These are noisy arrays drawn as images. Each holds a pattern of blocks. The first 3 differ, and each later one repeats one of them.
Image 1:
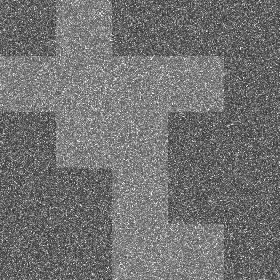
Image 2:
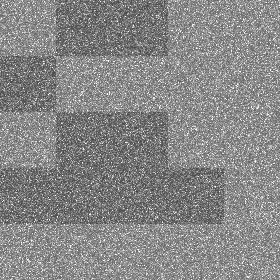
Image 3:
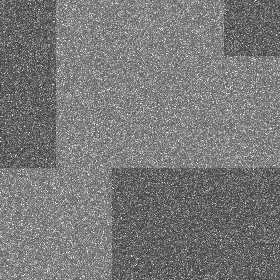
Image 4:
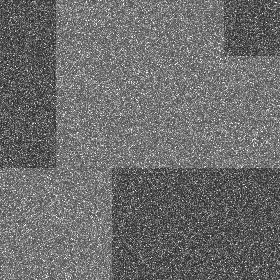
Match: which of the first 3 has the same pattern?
3
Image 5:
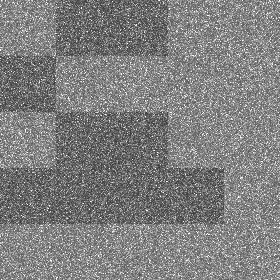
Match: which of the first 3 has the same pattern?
2
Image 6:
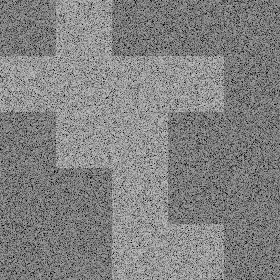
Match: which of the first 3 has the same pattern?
1
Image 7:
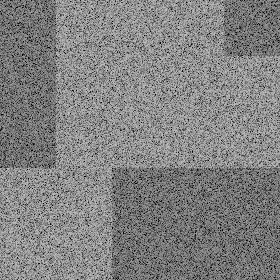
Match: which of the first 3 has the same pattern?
3
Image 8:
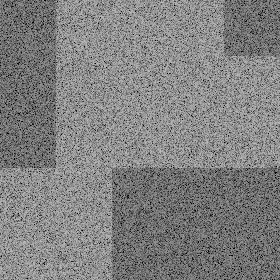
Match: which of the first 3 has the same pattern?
3
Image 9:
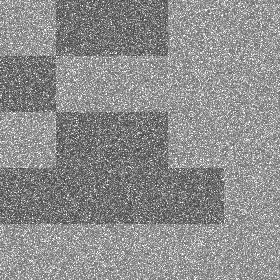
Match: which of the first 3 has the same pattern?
2
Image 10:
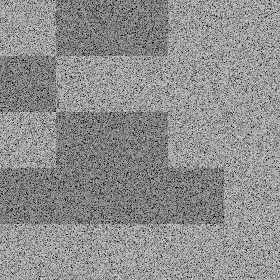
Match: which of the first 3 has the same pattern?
2
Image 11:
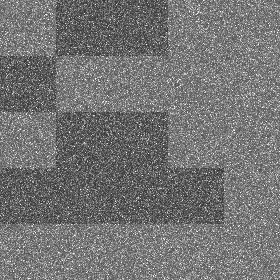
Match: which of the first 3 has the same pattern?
2
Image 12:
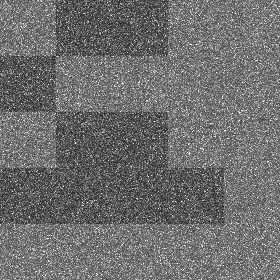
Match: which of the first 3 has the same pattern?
2
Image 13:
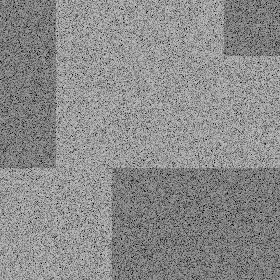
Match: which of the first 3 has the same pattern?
3
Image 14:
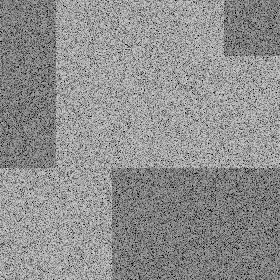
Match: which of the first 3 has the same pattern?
3
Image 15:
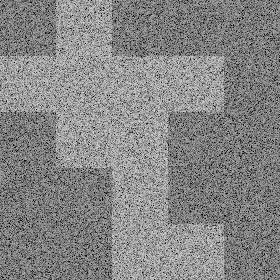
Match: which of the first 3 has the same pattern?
1
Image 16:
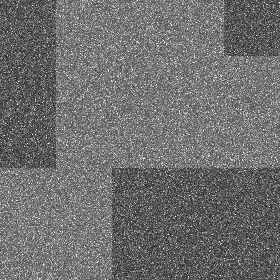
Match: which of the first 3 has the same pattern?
3
